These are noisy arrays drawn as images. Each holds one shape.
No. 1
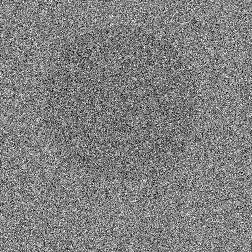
disc
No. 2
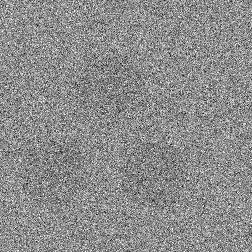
three dots
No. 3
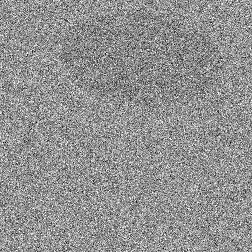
ellipse
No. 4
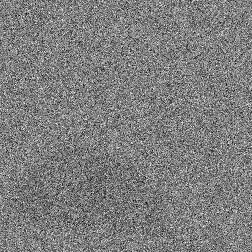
half disc
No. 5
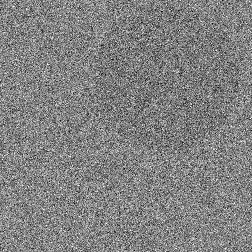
disc
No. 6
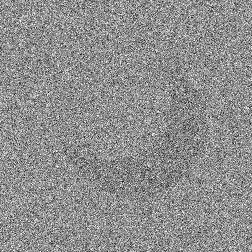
crescent
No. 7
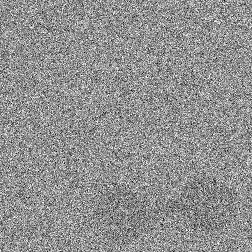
dumbbell
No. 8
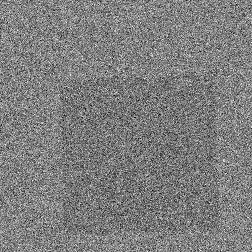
square
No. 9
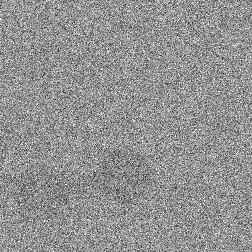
dumbbell
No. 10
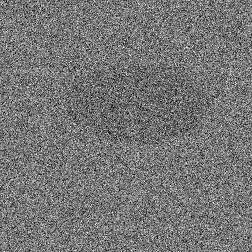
ellipse
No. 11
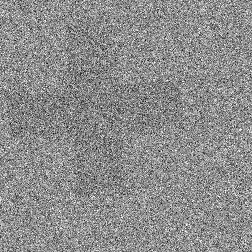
cross
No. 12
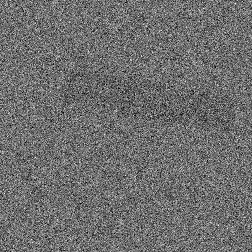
bar
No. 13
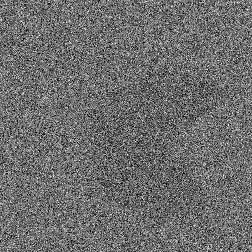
disc with a wedge cut out
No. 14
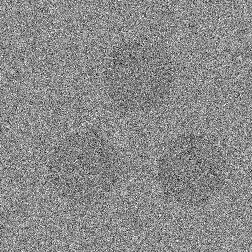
three dots
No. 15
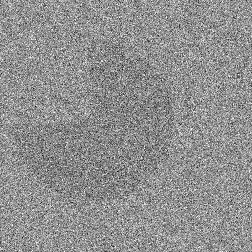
disc with a wedge cut out
